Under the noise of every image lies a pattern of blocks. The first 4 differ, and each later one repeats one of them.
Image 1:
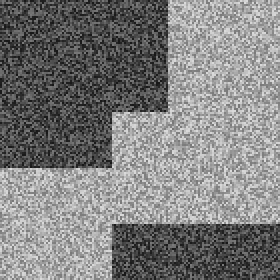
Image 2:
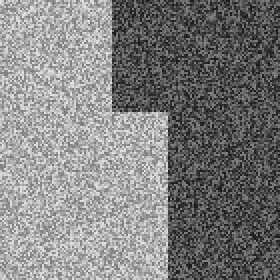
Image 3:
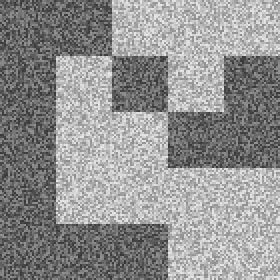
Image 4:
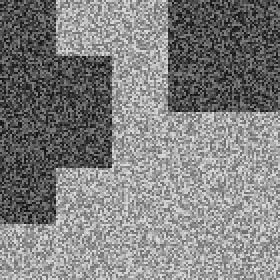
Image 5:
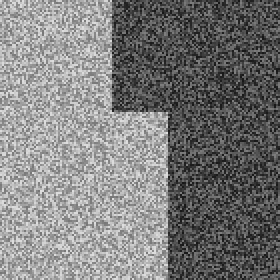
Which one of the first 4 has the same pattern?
2
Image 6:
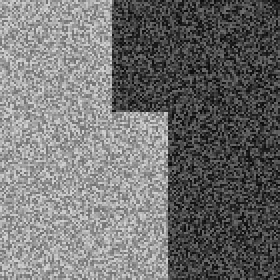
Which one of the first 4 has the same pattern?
2
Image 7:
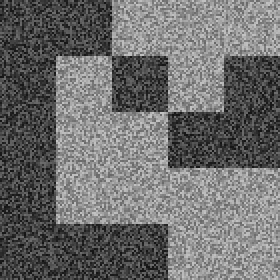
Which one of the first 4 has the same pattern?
3
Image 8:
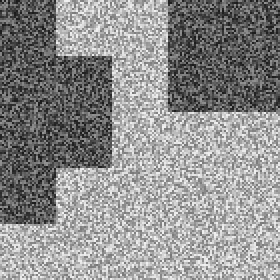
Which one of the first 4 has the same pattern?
4
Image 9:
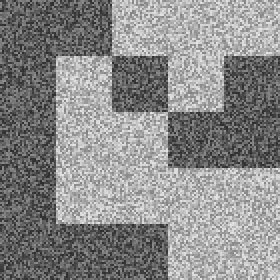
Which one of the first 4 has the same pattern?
3
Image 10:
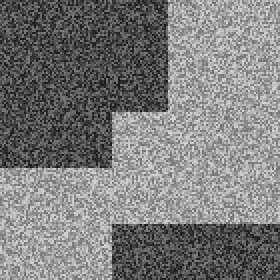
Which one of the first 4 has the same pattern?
1
